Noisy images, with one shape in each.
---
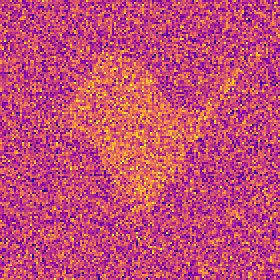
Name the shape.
flag
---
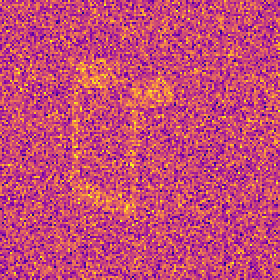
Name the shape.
pair of musical notes
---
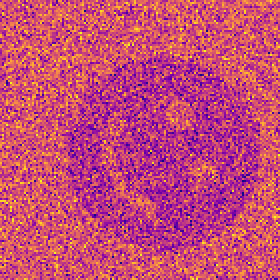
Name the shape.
smiling face
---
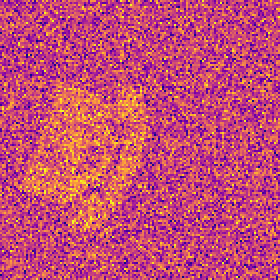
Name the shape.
telephone
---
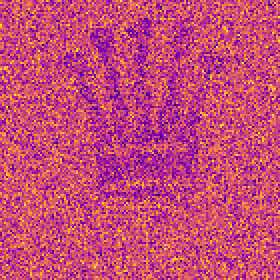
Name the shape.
chess queen
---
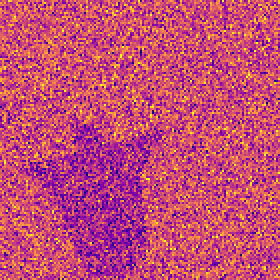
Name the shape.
bell
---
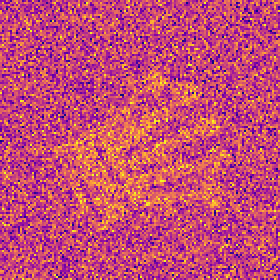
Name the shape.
chess queen
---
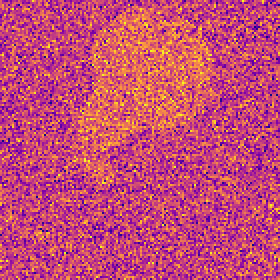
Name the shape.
pear
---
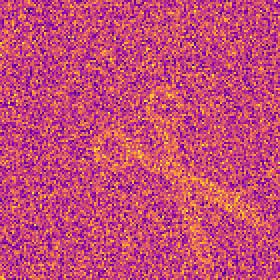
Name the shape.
pair of scissors
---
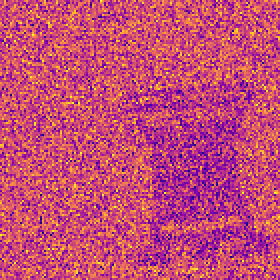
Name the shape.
chess rook
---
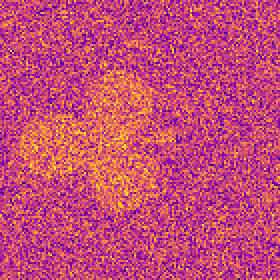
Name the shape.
club
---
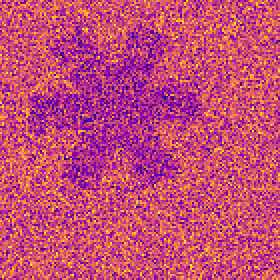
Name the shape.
asterisk
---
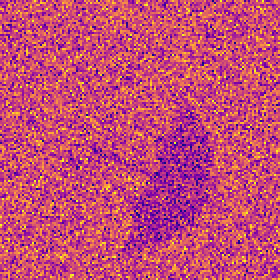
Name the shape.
umbrella
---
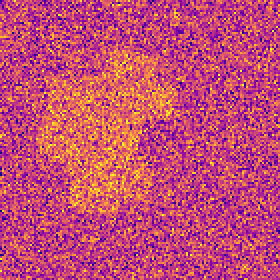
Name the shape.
car
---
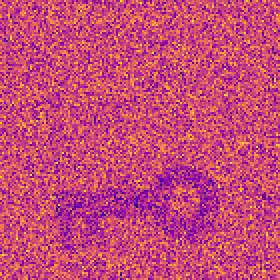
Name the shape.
key
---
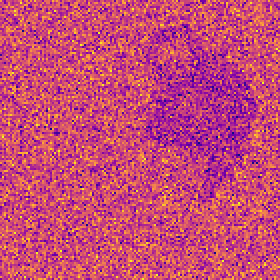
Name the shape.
teapot
